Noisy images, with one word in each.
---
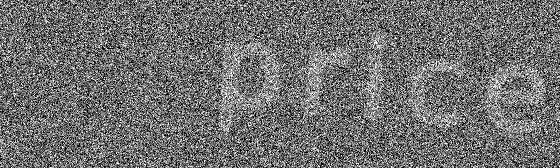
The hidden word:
price
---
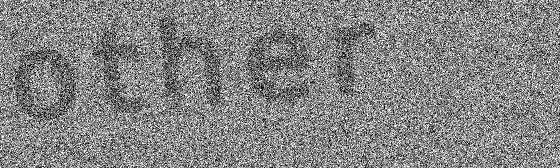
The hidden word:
other
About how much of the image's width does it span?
two thirds
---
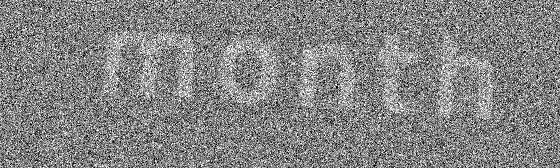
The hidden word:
month
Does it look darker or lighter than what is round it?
lighter
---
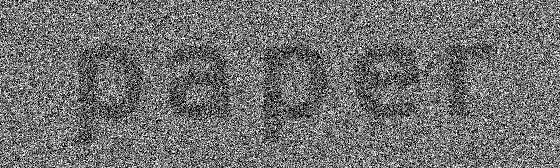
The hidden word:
paper
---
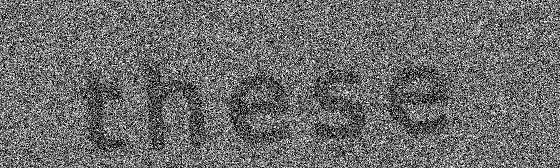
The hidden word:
these
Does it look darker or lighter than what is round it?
darker
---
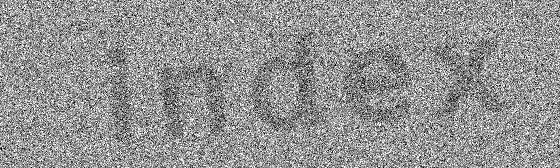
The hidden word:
index
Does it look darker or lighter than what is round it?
darker
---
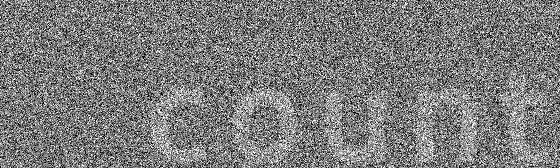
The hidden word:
count
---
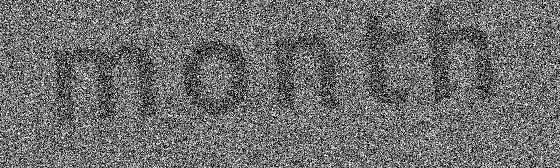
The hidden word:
month
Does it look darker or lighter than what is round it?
darker
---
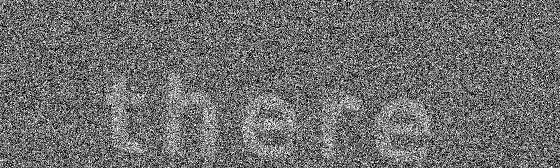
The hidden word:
there
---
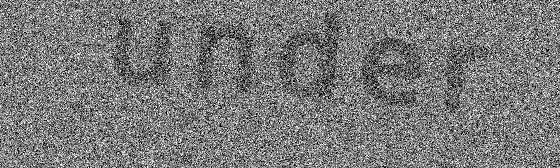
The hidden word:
under
